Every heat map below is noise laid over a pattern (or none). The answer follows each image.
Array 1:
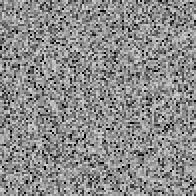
only noise
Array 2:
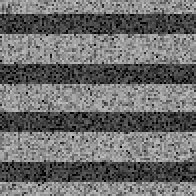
horizontal stripes
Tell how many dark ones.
4
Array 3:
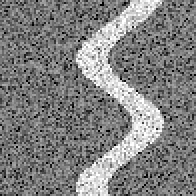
a wavy band
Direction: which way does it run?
top to bottom
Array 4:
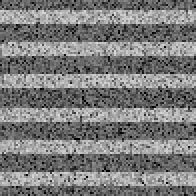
horizontal stripes
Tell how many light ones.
6
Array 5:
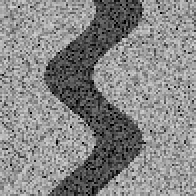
a wavy band
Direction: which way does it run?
top to bottom
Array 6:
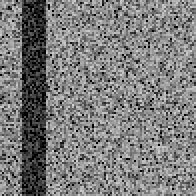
one vertical stripe
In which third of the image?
left
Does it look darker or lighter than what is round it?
darker
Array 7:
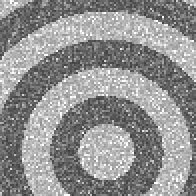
rings round one point
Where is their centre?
bottom middle
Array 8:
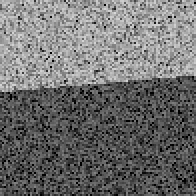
a sharp edge
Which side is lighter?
top
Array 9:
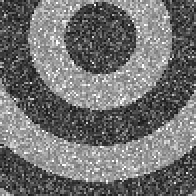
rings round one point
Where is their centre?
top middle
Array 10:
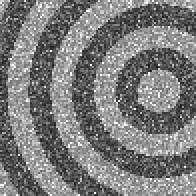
rings round one point
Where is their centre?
middle right
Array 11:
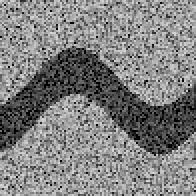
a wavy band
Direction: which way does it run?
left to right
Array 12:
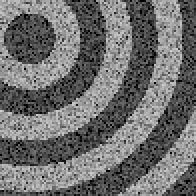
rings round one point
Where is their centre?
top left
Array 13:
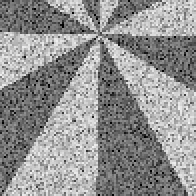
spokes from one point
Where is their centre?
top middle
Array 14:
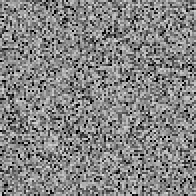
only noise
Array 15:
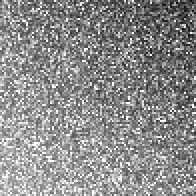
a smooth slope
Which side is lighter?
bottom left
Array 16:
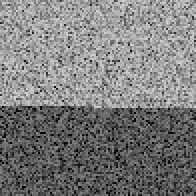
a sharp edge
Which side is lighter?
top
